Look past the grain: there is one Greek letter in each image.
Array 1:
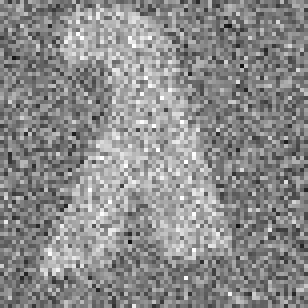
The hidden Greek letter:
lambda
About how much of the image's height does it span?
nearly all
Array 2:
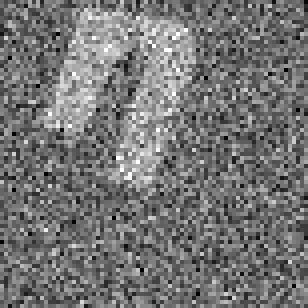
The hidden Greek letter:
eta
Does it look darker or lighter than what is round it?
lighter
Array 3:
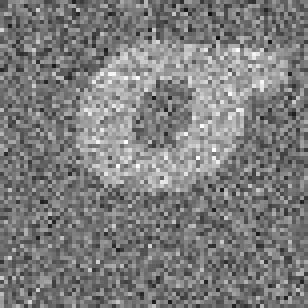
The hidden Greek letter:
sigma
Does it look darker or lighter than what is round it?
lighter
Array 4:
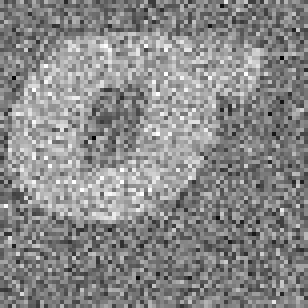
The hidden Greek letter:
sigma
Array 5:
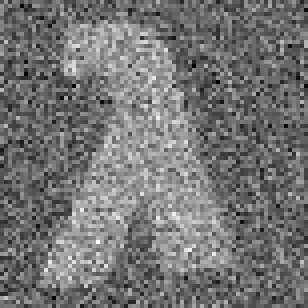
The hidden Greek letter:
lambda
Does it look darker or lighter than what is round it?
lighter
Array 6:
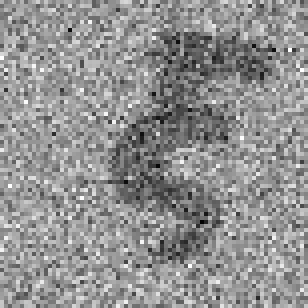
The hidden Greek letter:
xi
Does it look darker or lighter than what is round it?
darker
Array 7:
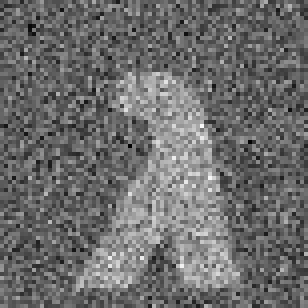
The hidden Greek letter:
lambda
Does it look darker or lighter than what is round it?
lighter
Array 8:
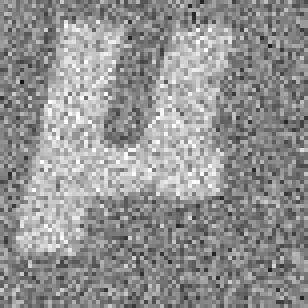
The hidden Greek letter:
mu
